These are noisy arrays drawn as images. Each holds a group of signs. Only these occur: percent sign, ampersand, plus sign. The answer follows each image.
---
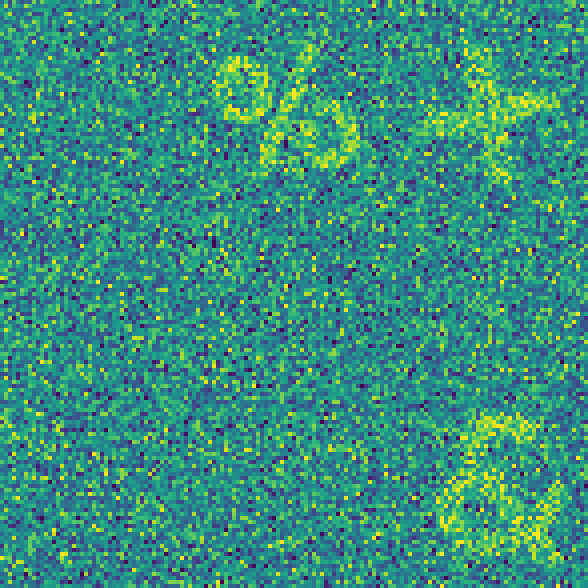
top middle: percent sign; top right: plus sign; bottom right: ampersand
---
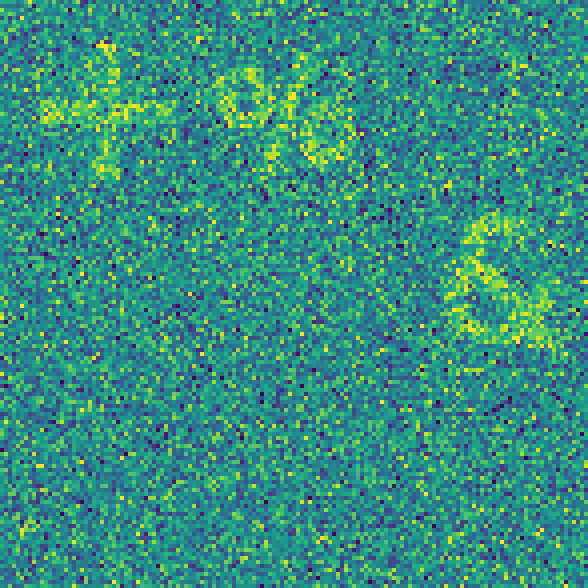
top left: plus sign; top middle: percent sign; middle right: ampersand
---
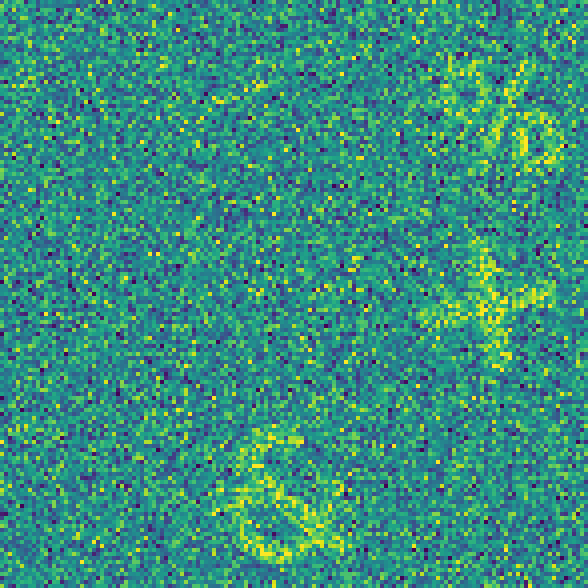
top right: percent sign; middle right: plus sign; bottom middle: ampersand
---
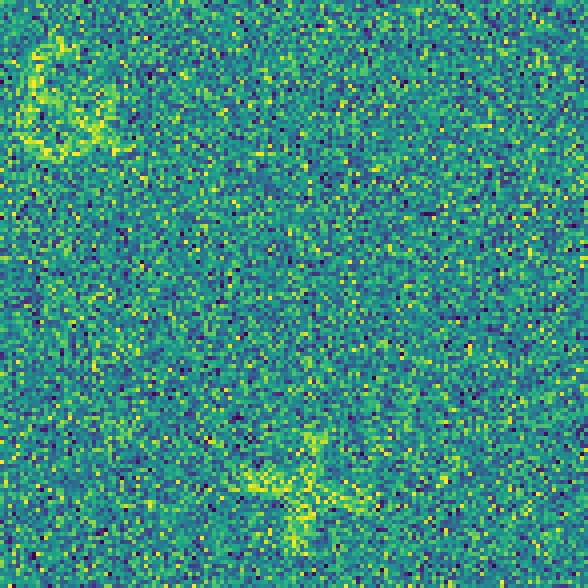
top left: ampersand; bottom middle: plus sign
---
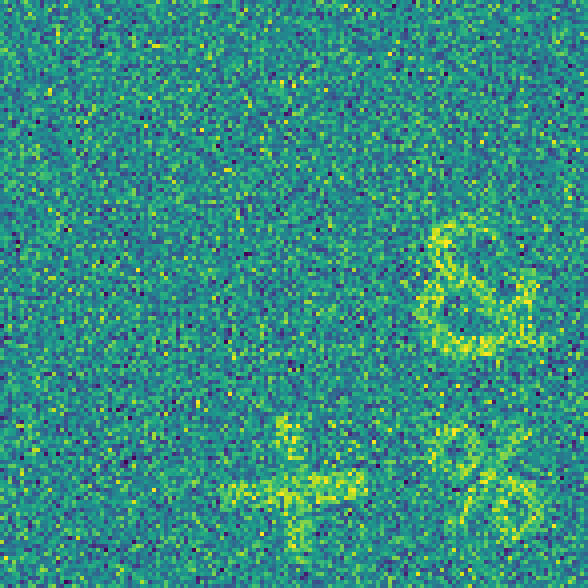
middle right: ampersand; bottom middle: plus sign; bottom right: percent sign
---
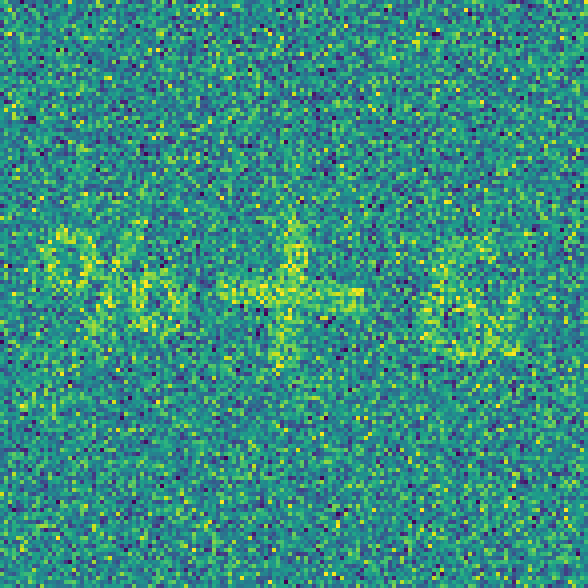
middle left: percent sign; centre: plus sign; middle right: ampersand
